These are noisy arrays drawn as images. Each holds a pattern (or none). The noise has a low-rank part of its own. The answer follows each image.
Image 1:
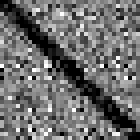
a diagonal band
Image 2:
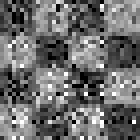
a checkerboard
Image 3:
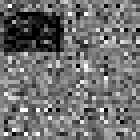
one block
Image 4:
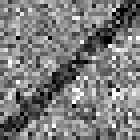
a diagonal band
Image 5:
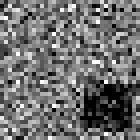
one block
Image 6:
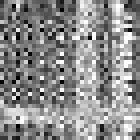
bands of rows crossing bands of columns
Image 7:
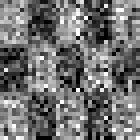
a checkerboard
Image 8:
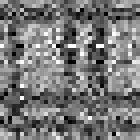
bands of rows crossing bands of columns
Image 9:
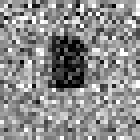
one block
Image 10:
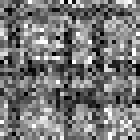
bands of rows crossing bands of columns
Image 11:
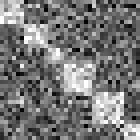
blocks along the diagonal
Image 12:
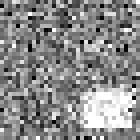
one block
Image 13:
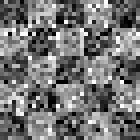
a checkerboard
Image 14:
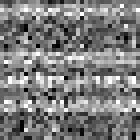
bands of rows
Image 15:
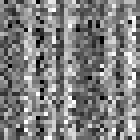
bands of columns
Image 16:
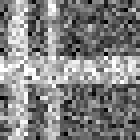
bands of rows crossing bands of columns
